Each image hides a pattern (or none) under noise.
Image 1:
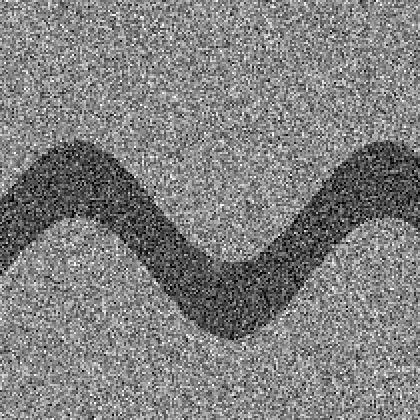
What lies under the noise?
a wavy band
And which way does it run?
left to right
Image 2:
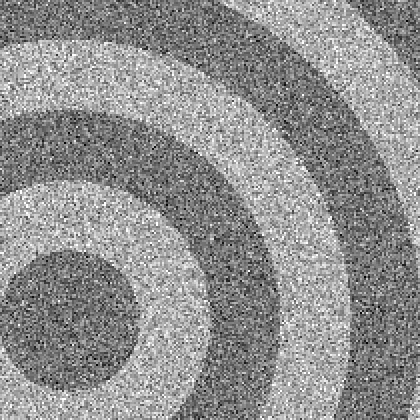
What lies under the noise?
rings round one point
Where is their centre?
bottom left
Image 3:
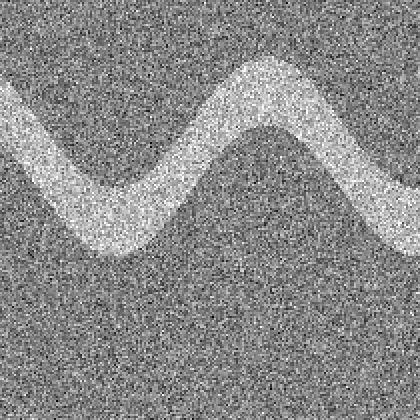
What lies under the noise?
a wavy band
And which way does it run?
left to right
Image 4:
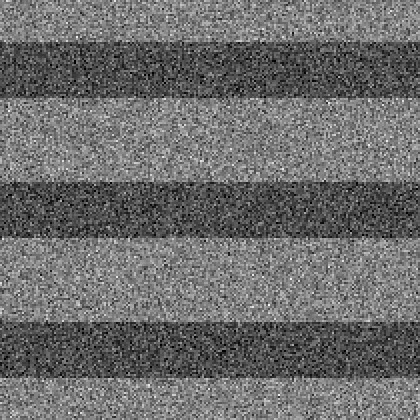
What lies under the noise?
horizontal stripes
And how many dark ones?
3
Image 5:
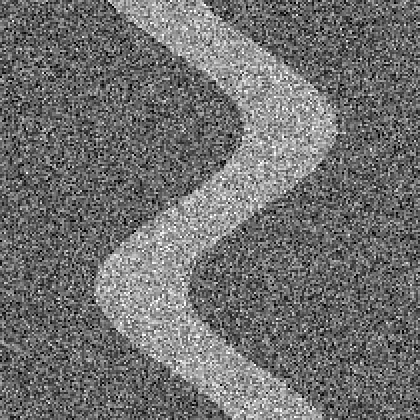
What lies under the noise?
a wavy band
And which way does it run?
top to bottom
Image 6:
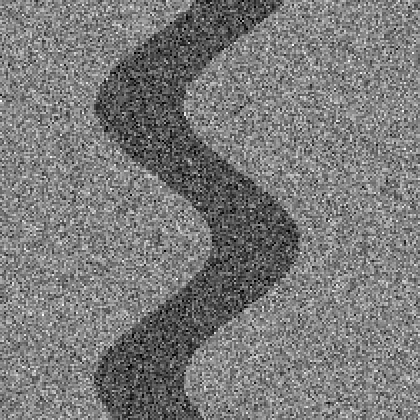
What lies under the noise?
a wavy band
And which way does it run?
top to bottom
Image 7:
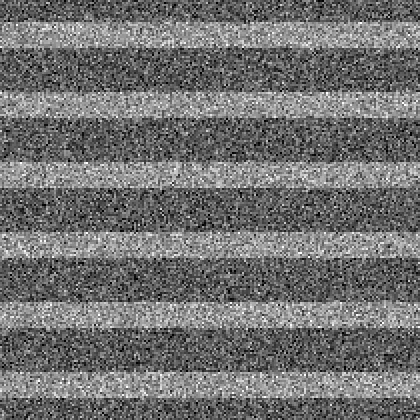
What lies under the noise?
horizontal stripes
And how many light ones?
6
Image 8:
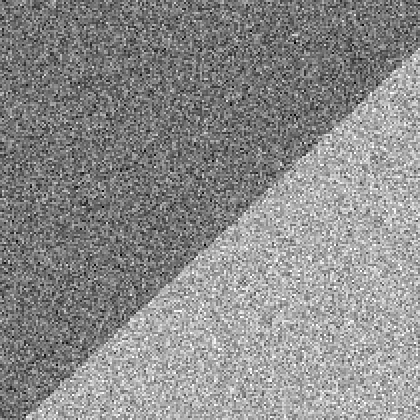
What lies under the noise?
a sharp edge
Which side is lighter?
bottom right
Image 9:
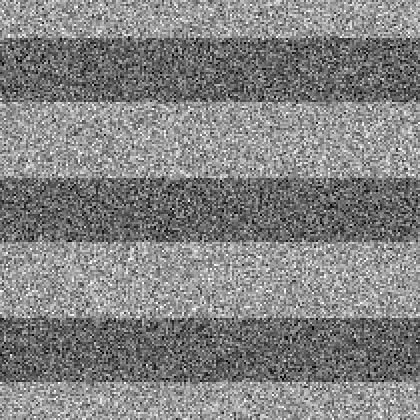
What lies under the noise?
horizontal stripes
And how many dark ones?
3
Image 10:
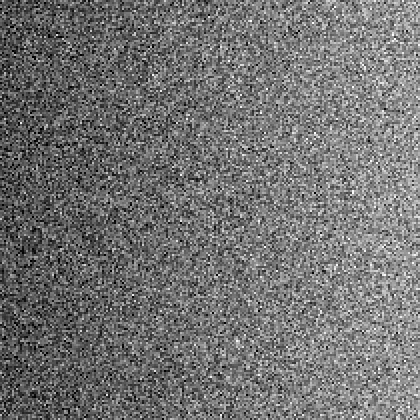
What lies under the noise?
a smooth slope
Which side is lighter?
right
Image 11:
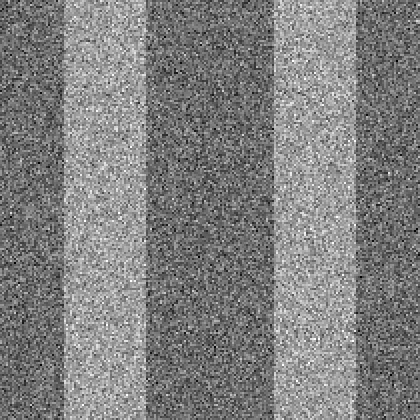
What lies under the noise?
vertical stripes
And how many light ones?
2
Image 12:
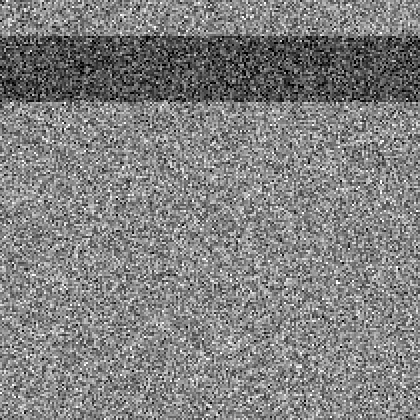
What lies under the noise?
one horizontal stripe
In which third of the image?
top
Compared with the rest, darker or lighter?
darker
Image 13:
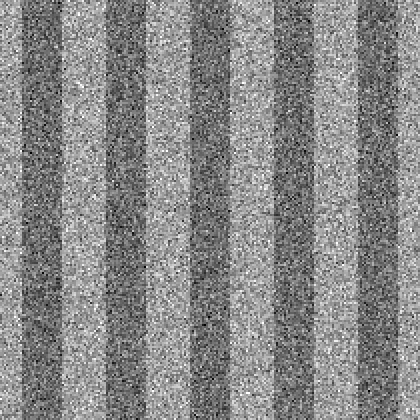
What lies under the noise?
vertical stripes
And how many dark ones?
5
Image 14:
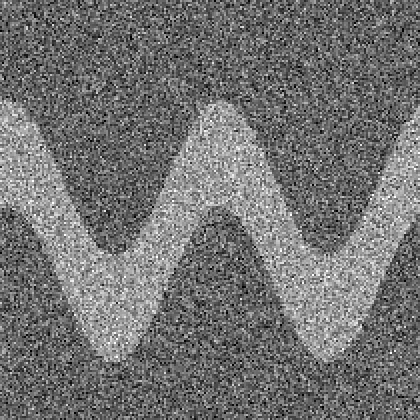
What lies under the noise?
a wavy band
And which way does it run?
left to right
